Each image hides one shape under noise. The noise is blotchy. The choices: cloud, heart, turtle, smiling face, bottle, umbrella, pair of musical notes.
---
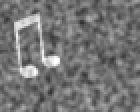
pair of musical notes
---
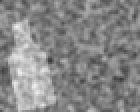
bottle
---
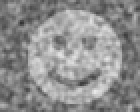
smiling face
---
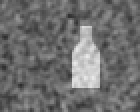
bottle
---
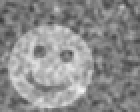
smiling face
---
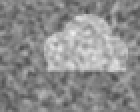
cloud
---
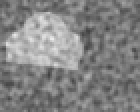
cloud
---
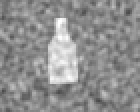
bottle
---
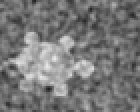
turtle
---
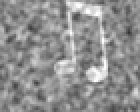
pair of musical notes
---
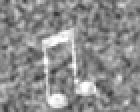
pair of musical notes
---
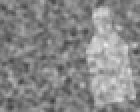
bottle
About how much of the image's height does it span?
nearly all
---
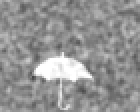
umbrella
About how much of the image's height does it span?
half
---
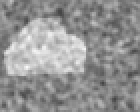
cloud
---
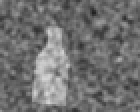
bottle
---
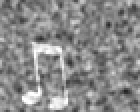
pair of musical notes
